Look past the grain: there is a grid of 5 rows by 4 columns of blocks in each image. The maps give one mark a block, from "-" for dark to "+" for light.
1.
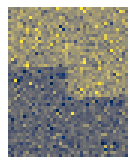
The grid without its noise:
++++
++++
--++
----
----
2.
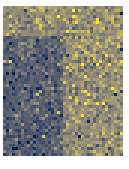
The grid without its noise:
++++
--++
--++
--++
--++
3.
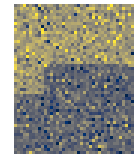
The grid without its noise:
++++
++++
+---
----
----
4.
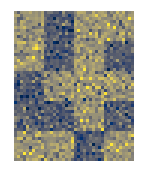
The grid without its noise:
+-++
+-+-
-+++
--+-
++-+
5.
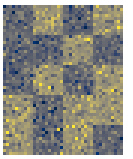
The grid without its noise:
-+-+
--+-
-+-+
+-++
+-+-
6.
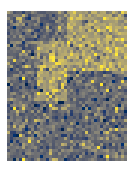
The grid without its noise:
--++
-+++
-+--
----
----
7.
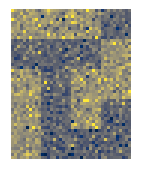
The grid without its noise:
+++-
---+
+-++
+-+-
+---
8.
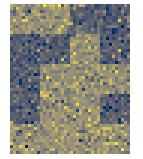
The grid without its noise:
++--
--+-
-+++
-++-
++++
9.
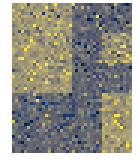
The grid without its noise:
++--
++-+
++--
---+
---+
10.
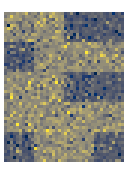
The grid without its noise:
++--
-+++
++--
++++
-++-
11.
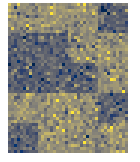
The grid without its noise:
+++-
--++
---+
+++-
-+++
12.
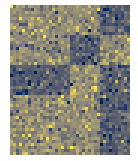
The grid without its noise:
+++-
++-+
--+-
+++-
+++-
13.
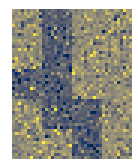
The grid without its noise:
+-++
+-++
--++
+--+
++-+
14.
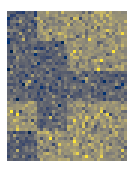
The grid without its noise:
-+++
--++
----
+-++
-+++
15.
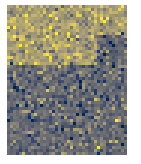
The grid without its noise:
++++
+++-
----
----
----
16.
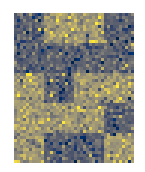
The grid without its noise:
-++-
----
+-++
+++-
+--+
